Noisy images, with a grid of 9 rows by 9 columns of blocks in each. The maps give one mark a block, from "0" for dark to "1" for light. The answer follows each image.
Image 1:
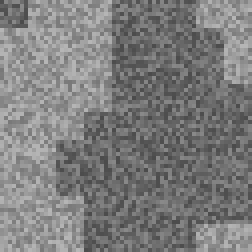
0 1 1 1 0 0 0 1 1
1 1 1 1 0 0 0 0 1
1 1 1 1 0 0 0 0 1
1 1 1 1 0 0 0 0 0
1 1 1 0 0 0 0 0 0
1 1 0 0 0 0 0 0 0
1 1 0 0 0 0 0 0 0
1 1 1 0 0 0 0 0 0
1 1 1 0 0 0 0 1 1
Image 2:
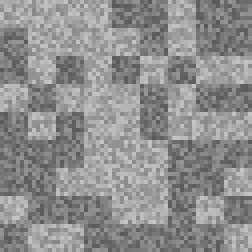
1 1 1 1 0 0 1 0 0
0 1 1 1 1 0 1 0 0
0 1 0 1 0 1 0 1 1
1 0 1 1 1 0 1 0 0
0 1 0 1 1 0 1 1 1
0 0 0 1 1 1 0 0 0
0 0 1 1 1 1 0 0 1
1 0 0 0 1 1 0 1 0
0 1 1 0 0 0 0 0 1
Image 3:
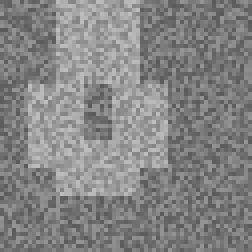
0 0 1 1 1 0 0 0 0
0 0 1 1 1 0 0 0 0
0 0 1 1 1 0 0 0 0
0 1 1 0 1 1 0 0 0
0 1 1 0 1 1 0 0 0
0 1 1 1 1 1 0 0 0
0 0 1 1 1 0 0 0 0
0 0 0 0 0 0 0 0 0
0 0 0 0 0 0 0 0 0
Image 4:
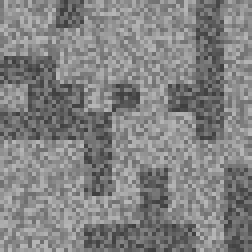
1 1 0 1 1 1 1 0 1
1 1 1 1 1 1 1 0 1
0 0 1 1 1 1 1 0 1
1 0 0 1 0 1 0 0 1
0 0 0 0 1 1 1 0 1
1 1 1 0 1 1 1 1 1
1 1 1 0 1 0 1 1 0
1 1 1 1 1 0 1 1 0
1 1 1 0 0 0 0 1 0
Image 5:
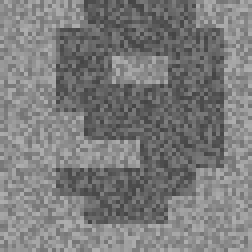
1 1 1 0 0 0 0 1 1
1 1 0 0 0 0 0 0 1
1 1 0 0 1 1 0 0 1
1 1 0 0 0 0 0 0 1
1 1 1 0 0 0 0 0 1
1 1 1 1 1 0 0 0 1
1 1 0 0 0 0 0 1 1
1 1 1 0 0 0 1 1 1
1 1 1 1 1 1 1 1 1
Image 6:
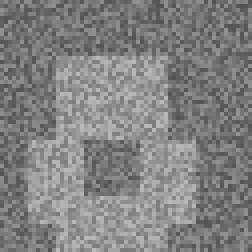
0 0 0 0 0 0 0 0 0
0 0 0 0 0 0 0 0 0
0 0 1 1 1 1 0 0 0
0 0 1 1 1 1 0 0 0
0 0 1 1 1 1 0 0 0
0 1 1 0 0 1 1 0 0
0 1 1 0 0 1 1 0 0
0 1 1 1 1 1 1 0 0
0 0 1 1 1 1 0 0 0
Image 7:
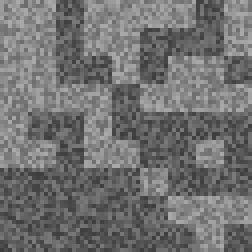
1 1 0 1 1 1 1 0 1
1 1 0 1 1 0 0 0 1
1 1 0 0 1 0 1 1 0
1 1 1 1 0 1 1 1 1
1 0 0 1 0 0 0 0 0
1 1 0 1 1 0 0 1 0
0 0 0 0 0 1 0 0 0
0 0 0 0 0 0 1 1 1
0 0 0 0 0 0 0 1 0
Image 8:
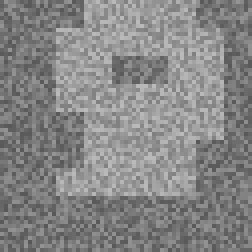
0 0 0 1 1 1 1 0 0
0 0 1 1 1 1 1 1 0
0 0 1 1 0 0 1 1 0
0 0 1 1 1 1 1 1 0
0 0 0 1 1 1 1 1 0
0 0 0 1 1 1 1 0 0
0 0 1 1 1 1 1 0 0
0 0 0 0 0 0 0 0 0
0 0 0 0 0 0 0 0 0
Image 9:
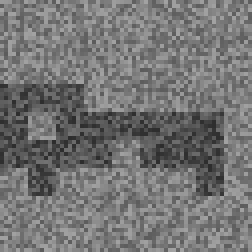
1 1 1 1 1 1 1 1 1
1 1 1 1 1 1 1 1 1
1 1 1 1 1 1 1 1 1
0 0 0 1 1 1 1 1 1
0 1 0 0 0 0 0 0 1
0 0 0 0 1 0 0 0 1
1 0 1 1 1 1 1 0 1
1 1 1 1 1 1 1 1 1
1 1 1 1 1 1 1 1 1
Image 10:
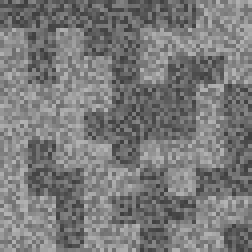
0 0 0 0 0 0 0 1 1
1 0 1 0 0 1 1 1 1
1 0 1 1 0 1 0 0 1
1 1 1 1 0 0 0 1 0
1 1 1 0 0 0 0 1 0
1 0 1 1 0 1 1 1 0
1 0 0 1 1 0 1 0 0
1 1 0 1 0 0 0 1 1
1 1 0 1 1 0 1 1 0
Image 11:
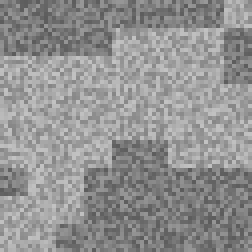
0 0 0 0 0 0 0 0 1
0 0 0 0 1 1 1 1 0
1 1 1 1 1 1 1 1 0
1 1 1 1 1 1 1 1 1
1 1 1 1 1 1 1 1 1
1 1 1 1 0 0 1 1 1
0 1 1 0 0 0 0 0 0
1 1 1 0 0 0 0 0 0
1 1 0 0 0 0 0 0 0
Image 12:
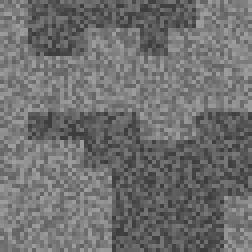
1 0 0 0 0 0 0 1 1
1 0 0 1 1 0 1 1 1
1 1 1 1 1 1 1 1 1
1 1 1 1 1 1 1 1 1
1 0 0 0 0 1 1 0 0
1 1 1 0 0 0 0 0 0
1 1 1 1 0 0 0 0 0
1 1 1 1 0 0 0 0 1
1 1 1 1 0 0 0 0 1
